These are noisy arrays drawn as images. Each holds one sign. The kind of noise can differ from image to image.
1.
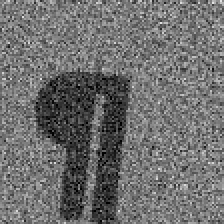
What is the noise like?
low rank plus noise
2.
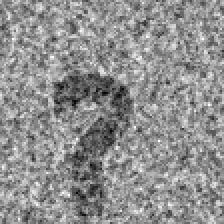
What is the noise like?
blotchy
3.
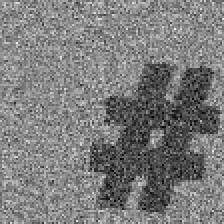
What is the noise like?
low rank plus noise
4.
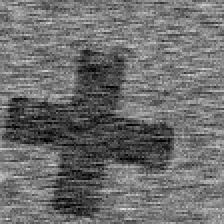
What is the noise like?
streaked along the rows
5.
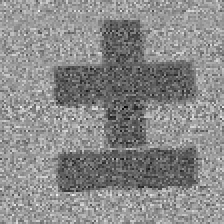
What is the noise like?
rows of uneven size
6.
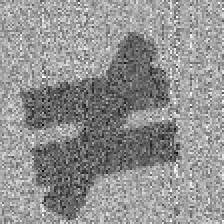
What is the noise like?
columns of uneven size
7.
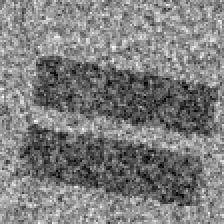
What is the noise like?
blotchy
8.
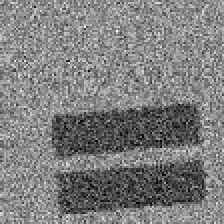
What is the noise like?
low rank plus noise
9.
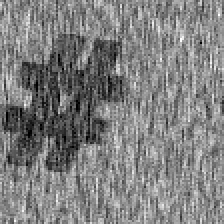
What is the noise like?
streaked along the columns
